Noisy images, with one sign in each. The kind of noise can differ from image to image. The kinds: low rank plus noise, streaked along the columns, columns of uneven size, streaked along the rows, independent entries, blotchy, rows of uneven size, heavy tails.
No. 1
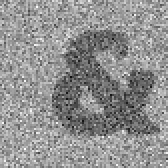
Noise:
independent entries
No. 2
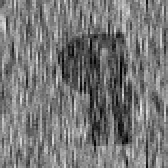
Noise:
streaked along the columns
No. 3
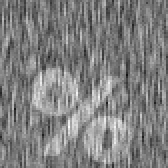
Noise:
streaked along the columns
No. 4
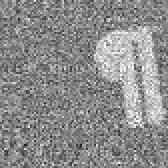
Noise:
low rank plus noise
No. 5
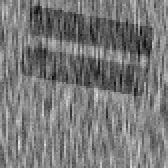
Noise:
streaked along the columns
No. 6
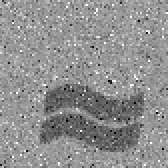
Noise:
heavy tails
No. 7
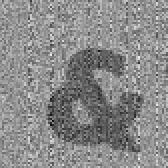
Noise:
columns of uneven size
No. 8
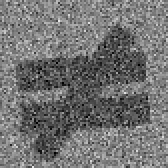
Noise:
independent entries
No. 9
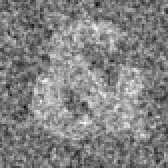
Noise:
blotchy
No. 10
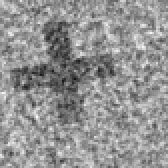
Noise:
blotchy
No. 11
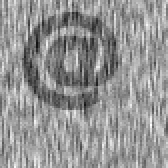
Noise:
streaked along the columns
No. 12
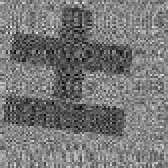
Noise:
low rank plus noise
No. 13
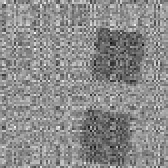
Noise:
low rank plus noise
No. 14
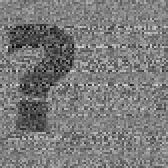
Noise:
rows of uneven size
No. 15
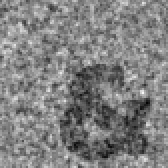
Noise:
blotchy
